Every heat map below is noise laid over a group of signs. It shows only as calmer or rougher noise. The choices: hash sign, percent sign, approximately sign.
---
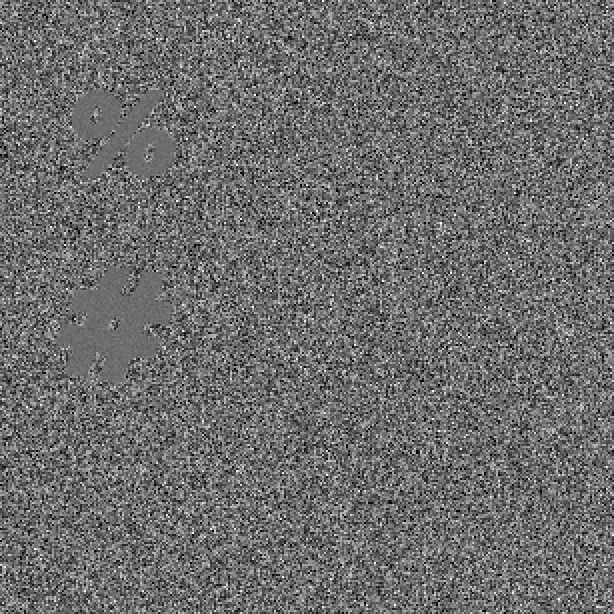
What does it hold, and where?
top left: calm percent sign; middle left: calm hash sign
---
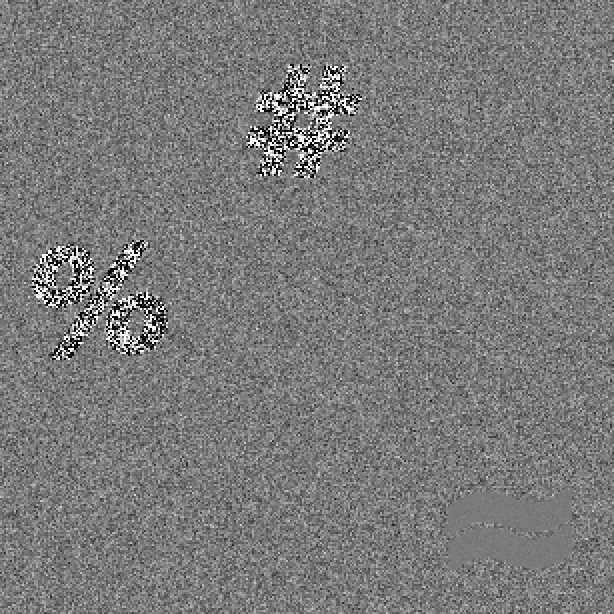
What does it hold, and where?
top middle: rough hash sign; middle left: rough percent sign; bottom right: calm approximately sign
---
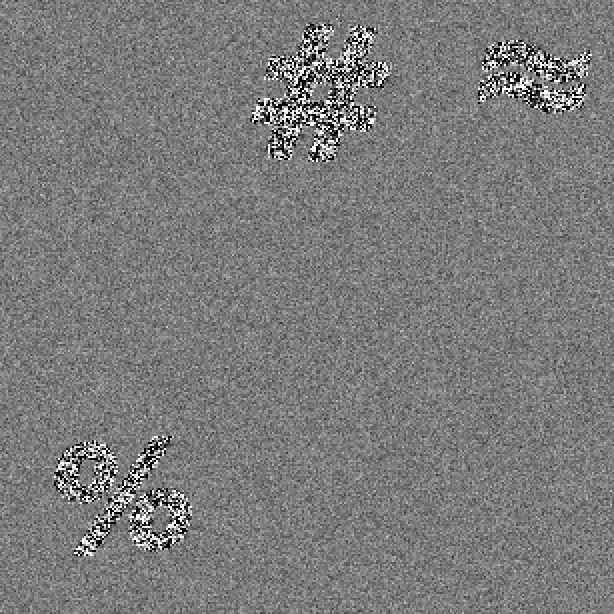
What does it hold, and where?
top middle: rough hash sign; top right: rough approximately sign; bottom left: rough percent sign
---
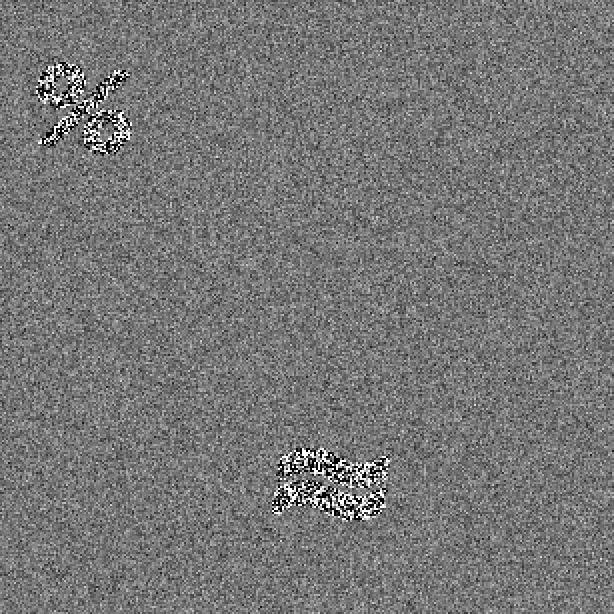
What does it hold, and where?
top left: rough percent sign; bottom middle: rough approximately sign
